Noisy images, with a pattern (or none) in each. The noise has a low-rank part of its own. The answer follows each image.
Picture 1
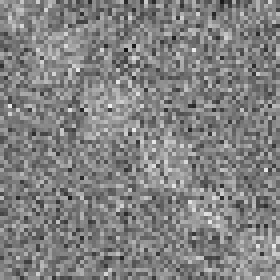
blocks along the diagonal
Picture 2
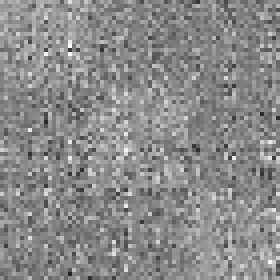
blocks along the diagonal
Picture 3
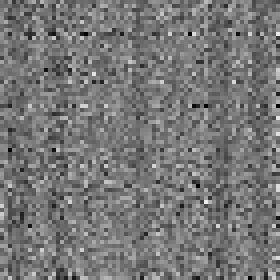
bands of columns
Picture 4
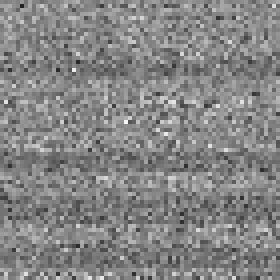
bands of rows
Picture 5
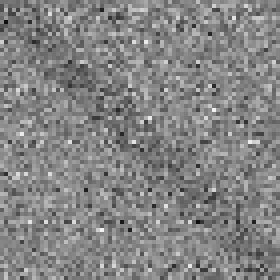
a diagonal band
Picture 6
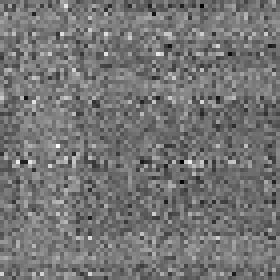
bands of rows crossing bands of columns
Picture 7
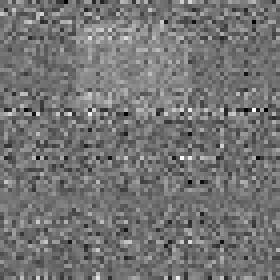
one block
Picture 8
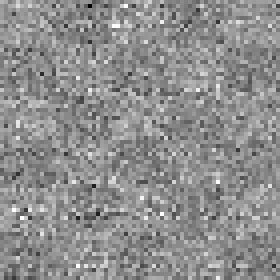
a checkerboard
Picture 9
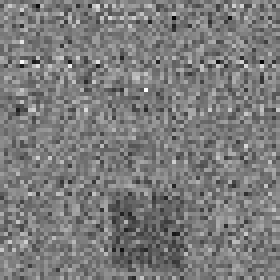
one block
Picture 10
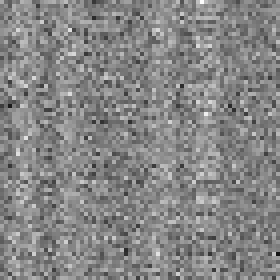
bands of columns
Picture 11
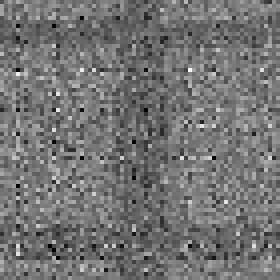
bands of rows crossing bands of columns
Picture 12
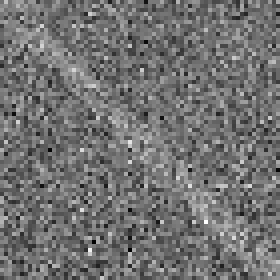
a diagonal band
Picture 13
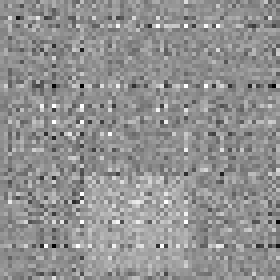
one block
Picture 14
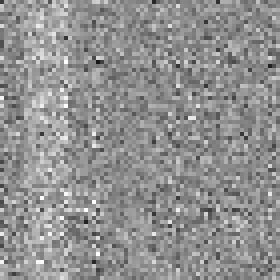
one band of columns
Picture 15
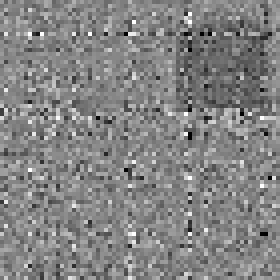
one block
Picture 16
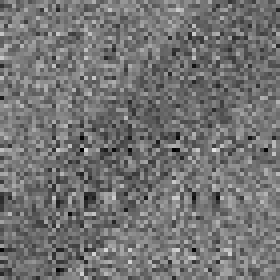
a diagonal band
